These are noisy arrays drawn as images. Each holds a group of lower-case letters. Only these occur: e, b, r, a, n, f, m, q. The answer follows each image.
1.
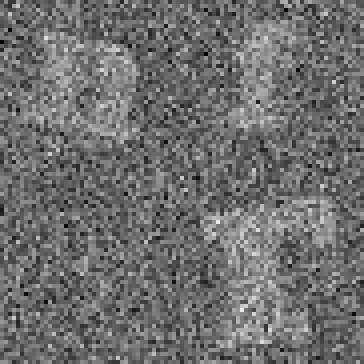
top left: n; top right: f; bottom right: r
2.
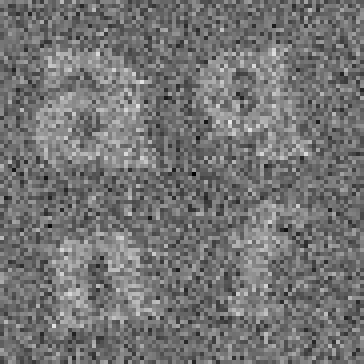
top left: a; top right: q; bottom left: n; bottom right: f
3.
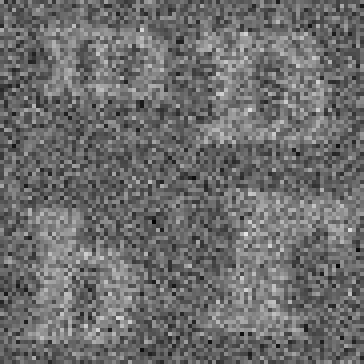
top left: m; top right: n; bottom left: b; bottom right: r
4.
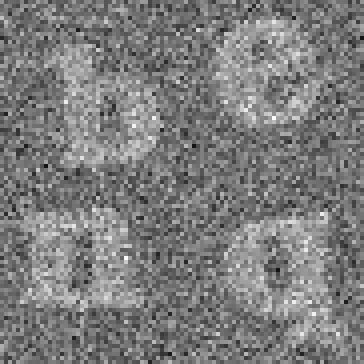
top left: b; top right: e; bottom left: n; bottom right: q
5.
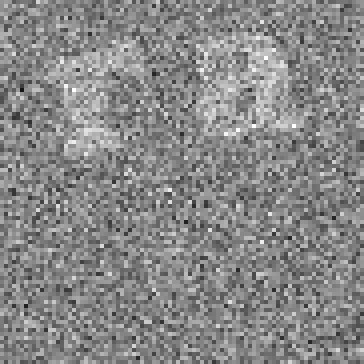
top left: r; top right: a
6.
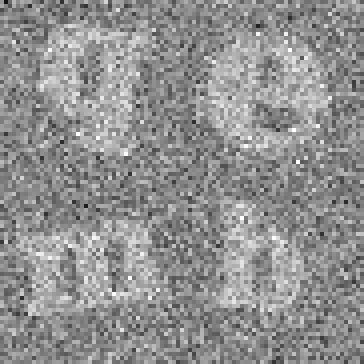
top left: q; top right: e; bottom left: m; bottom right: b
